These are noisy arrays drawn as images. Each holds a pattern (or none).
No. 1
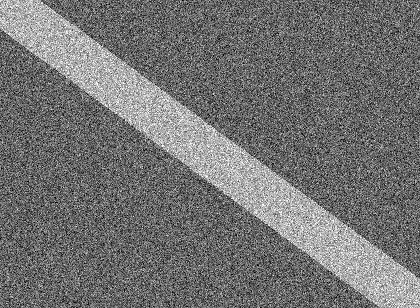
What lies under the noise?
a diagonal band
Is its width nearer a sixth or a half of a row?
a sixth
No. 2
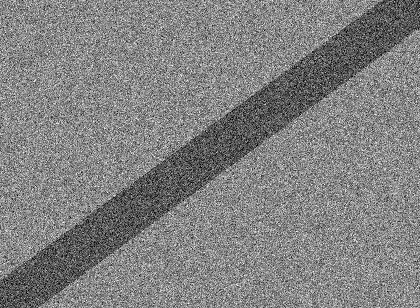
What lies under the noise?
a diagonal band
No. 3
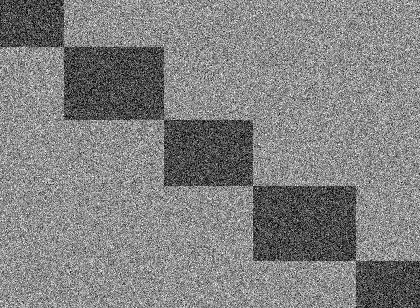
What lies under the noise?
blocks along the diagonal
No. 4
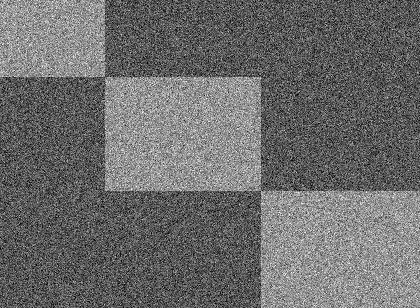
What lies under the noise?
blocks along the diagonal
